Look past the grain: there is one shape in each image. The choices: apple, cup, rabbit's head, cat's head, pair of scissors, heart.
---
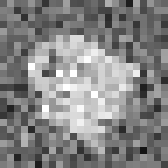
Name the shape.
cup
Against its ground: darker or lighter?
lighter
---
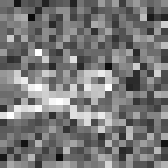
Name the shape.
pair of scissors
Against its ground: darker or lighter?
lighter
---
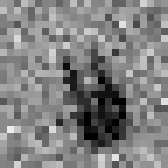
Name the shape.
rabbit's head
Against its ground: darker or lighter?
darker
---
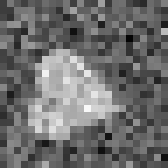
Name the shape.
heart
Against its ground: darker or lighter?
lighter
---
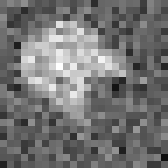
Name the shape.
cat's head
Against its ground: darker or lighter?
lighter
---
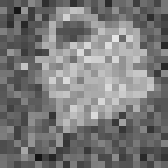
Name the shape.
cup
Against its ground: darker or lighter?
lighter
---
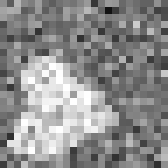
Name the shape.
heart
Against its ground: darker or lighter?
lighter
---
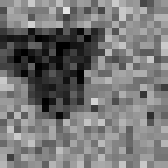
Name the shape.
heart
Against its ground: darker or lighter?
darker
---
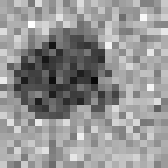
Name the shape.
apple
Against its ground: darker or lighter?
darker
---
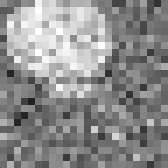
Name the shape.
apple
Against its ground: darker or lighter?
lighter
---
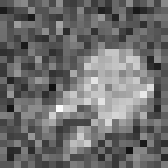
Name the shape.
rabbit's head
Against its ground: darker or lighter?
lighter
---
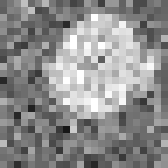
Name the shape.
apple
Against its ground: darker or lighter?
lighter
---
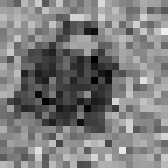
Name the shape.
cup
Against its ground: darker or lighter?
darker
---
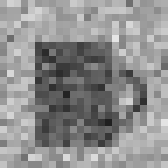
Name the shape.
cup
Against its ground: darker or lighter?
darker
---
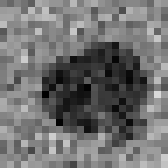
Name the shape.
apple
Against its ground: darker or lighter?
darker
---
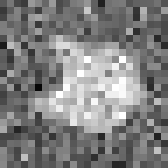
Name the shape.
cat's head
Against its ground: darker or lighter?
lighter
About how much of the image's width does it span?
two thirds
